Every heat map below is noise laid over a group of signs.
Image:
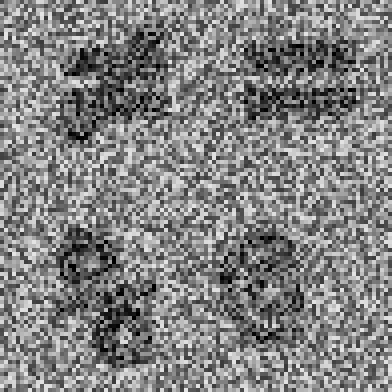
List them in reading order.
top left: not-equal sign; top right: equals sign; bottom left: percent sign; bottom right: at sign
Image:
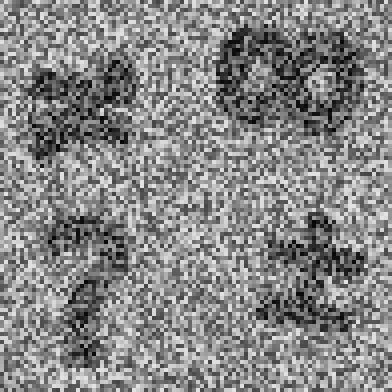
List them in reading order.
top left: not-equal sign; top right: infinity sign; bottom left: question mark; bottom right: plus-minus sign
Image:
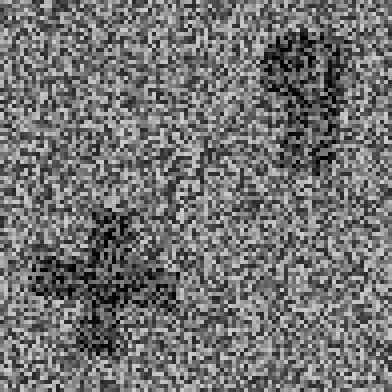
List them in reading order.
top right: pilcrow; bottom left: plus sign
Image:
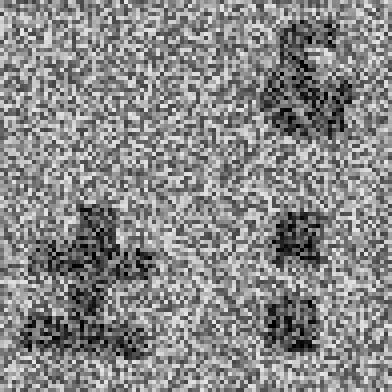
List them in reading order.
top right: ampersand; bottom left: plus-minus sign; bottom right: colon
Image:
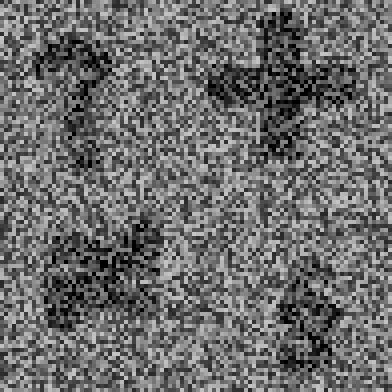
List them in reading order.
top left: question mark; top right: plus sign; bottom left: not-equal sign; bottom right: section sign
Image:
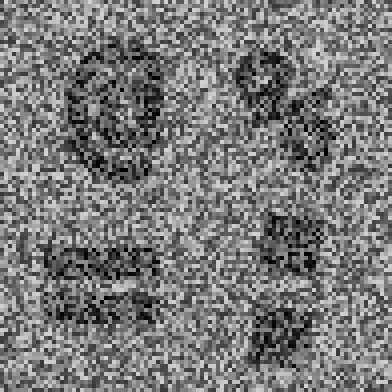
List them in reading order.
top left: at sign; top right: percent sign; bottom left: equals sign; bottom right: colon
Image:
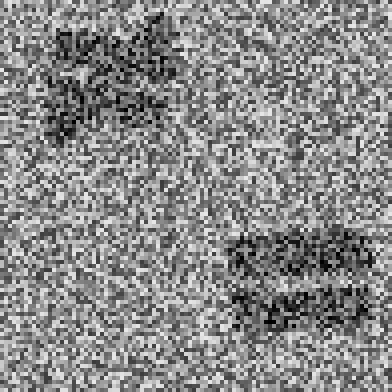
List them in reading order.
top left: not-equal sign; bottom right: equals sign
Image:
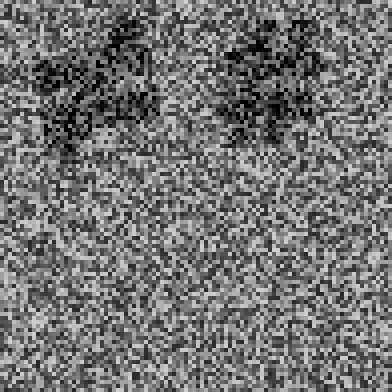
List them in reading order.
top left: not-equal sign; top right: hash sign
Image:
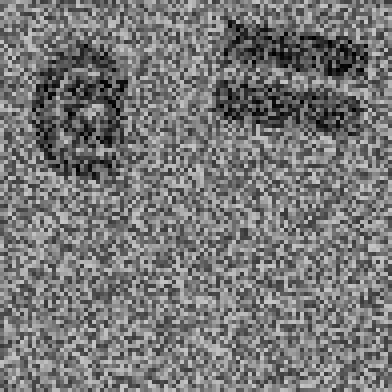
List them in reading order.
top left: at sign; top right: equals sign
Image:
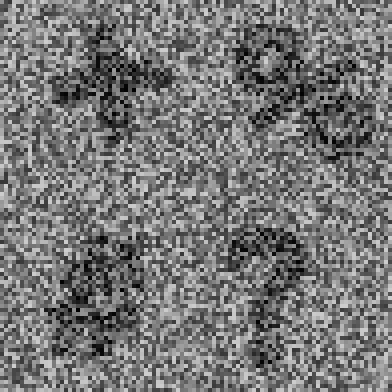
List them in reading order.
top left: plus sign; top right: percent sign; bottom left: hash sign; bottom right: question mark
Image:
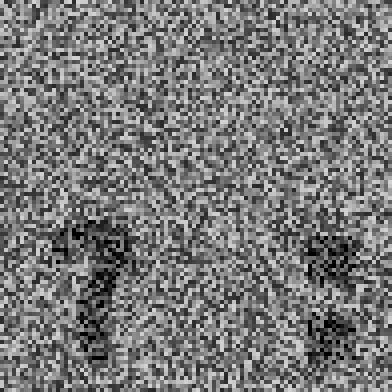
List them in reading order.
bottom left: question mark; bottom right: colon
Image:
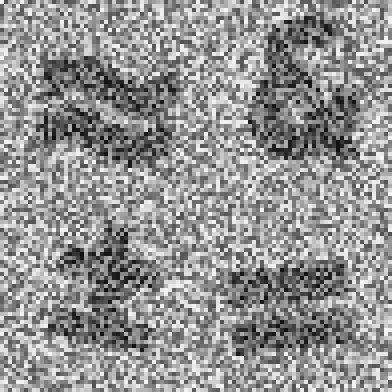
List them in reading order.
top left: approximately sign; top right: ampersand; bottom left: plus-minus sign; bottom right: equals sign
